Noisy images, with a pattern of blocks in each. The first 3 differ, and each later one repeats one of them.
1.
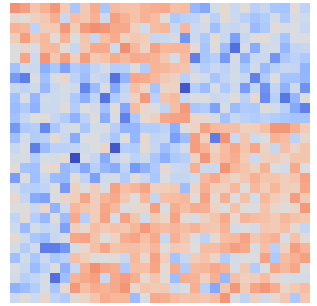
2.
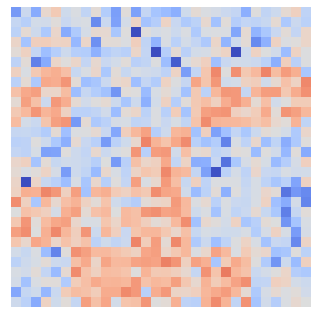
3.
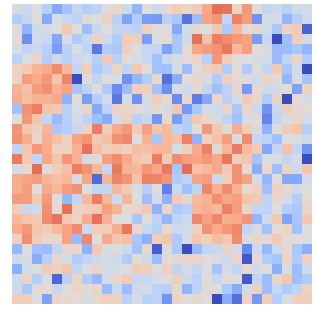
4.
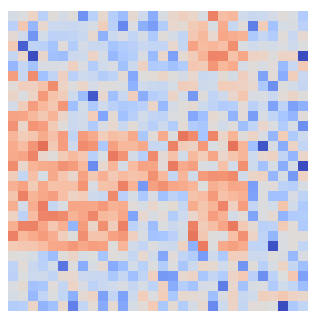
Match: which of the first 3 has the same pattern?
3
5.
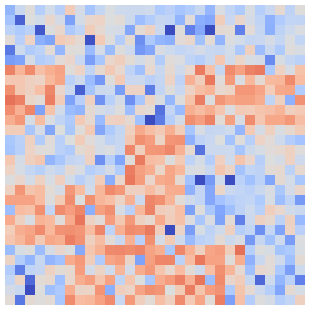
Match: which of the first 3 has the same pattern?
2
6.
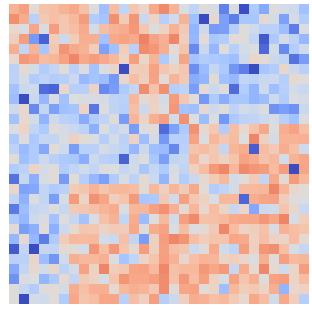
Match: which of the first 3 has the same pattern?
1
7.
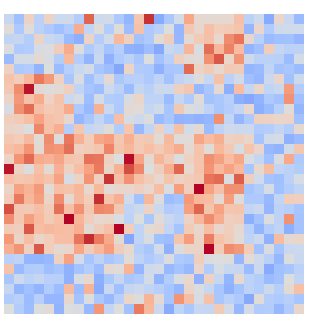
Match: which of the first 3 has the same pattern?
3
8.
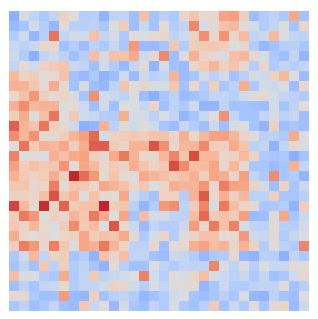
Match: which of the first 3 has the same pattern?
3
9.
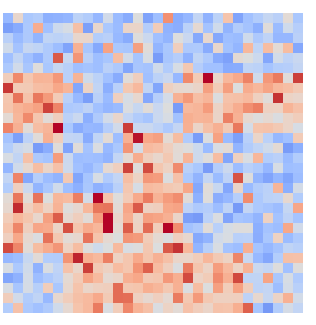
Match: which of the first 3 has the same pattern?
2
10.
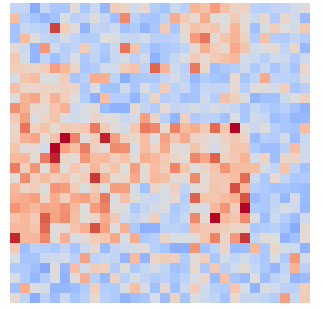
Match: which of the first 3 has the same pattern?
3
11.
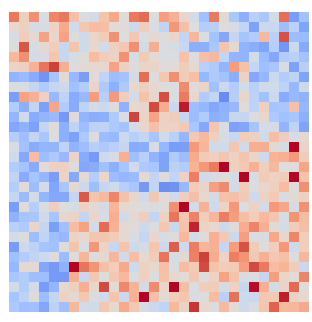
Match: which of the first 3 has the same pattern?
1
